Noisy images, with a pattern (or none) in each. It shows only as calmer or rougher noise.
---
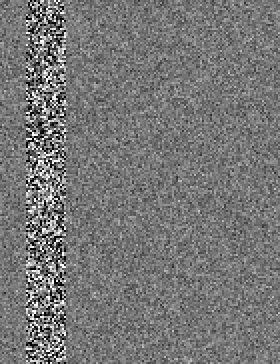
one band of columns
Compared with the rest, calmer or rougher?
rougher
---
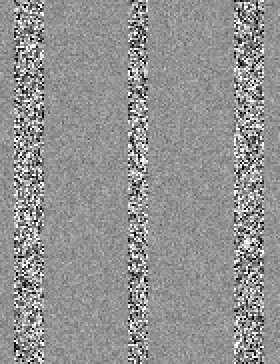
bands of columns
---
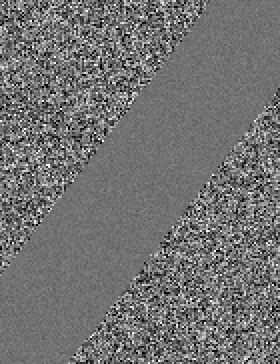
a diagonal band
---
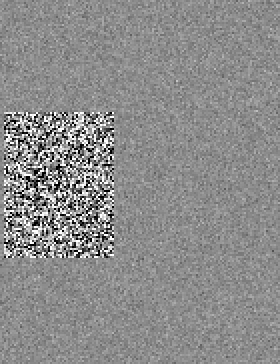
one block
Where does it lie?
middle left
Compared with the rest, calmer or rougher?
rougher
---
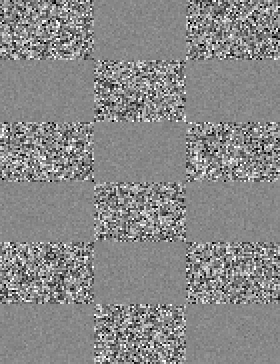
a checkerboard
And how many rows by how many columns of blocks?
6 by 3
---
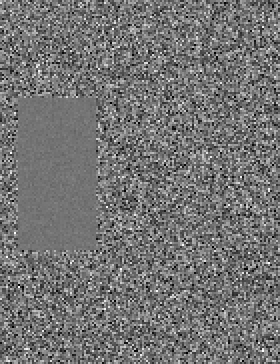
one block
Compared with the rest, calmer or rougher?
calmer
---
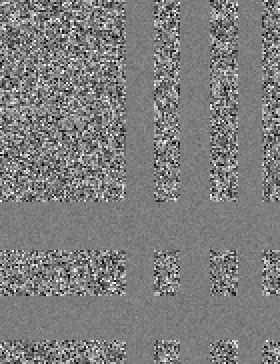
bands of rows crossing bands of columns
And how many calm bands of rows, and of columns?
2 and 3
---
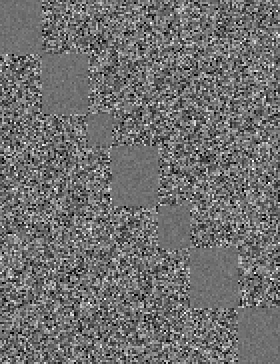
blocks along the diagonal
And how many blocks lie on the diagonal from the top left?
7
